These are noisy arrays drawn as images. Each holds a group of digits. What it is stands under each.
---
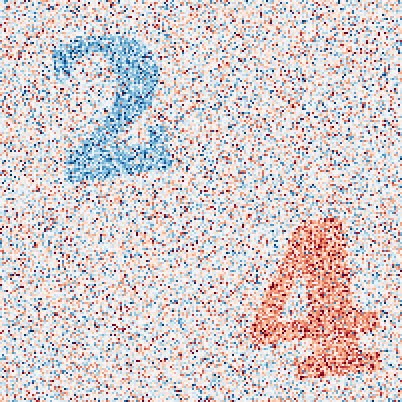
top left: blue 2; bottom right: red 4
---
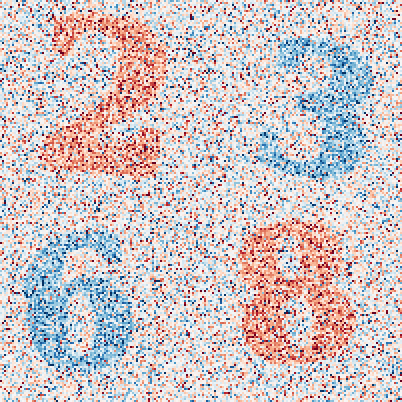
top left: red 2; top right: blue 3; bottom left: blue 6; bottom right: red 8
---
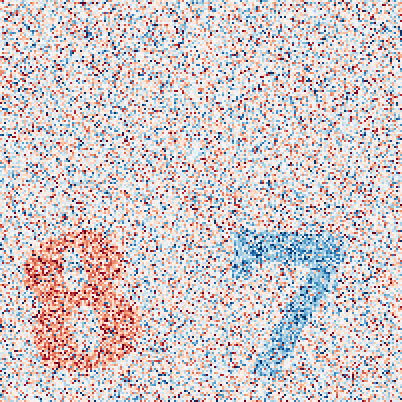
bottom left: red 8; bottom right: blue 7
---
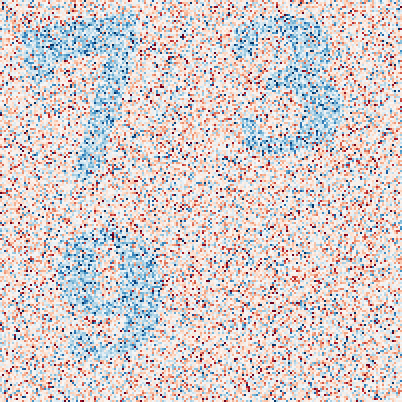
top left: blue 7; top right: blue 3; bottom left: blue 9
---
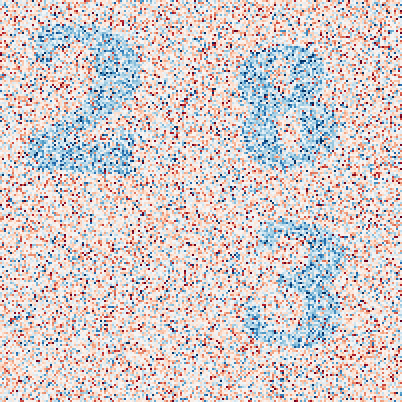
top left: blue 2; top right: blue 8; bottom right: blue 3
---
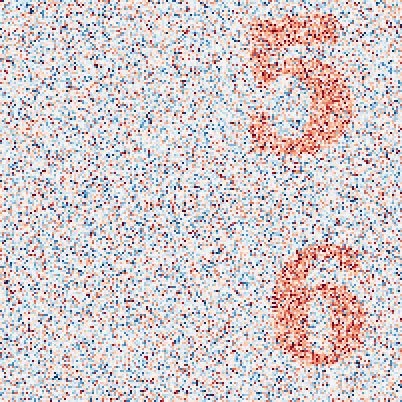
top right: red 5; bottom right: red 6
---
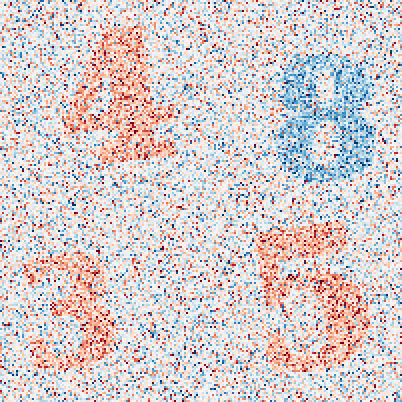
top left: red 4; top right: blue 8; bottom left: red 3; bottom right: red 5
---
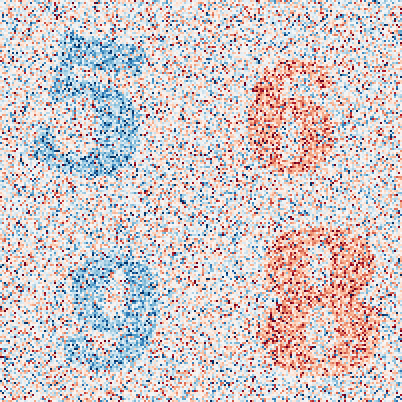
top left: blue 5; top right: red 6; bottom left: blue 9; bottom right: red 8
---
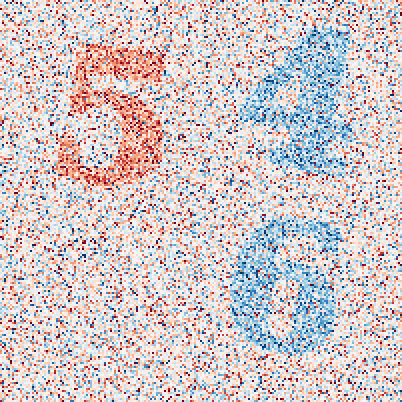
top left: red 5; top right: blue 4; bottom right: blue 6
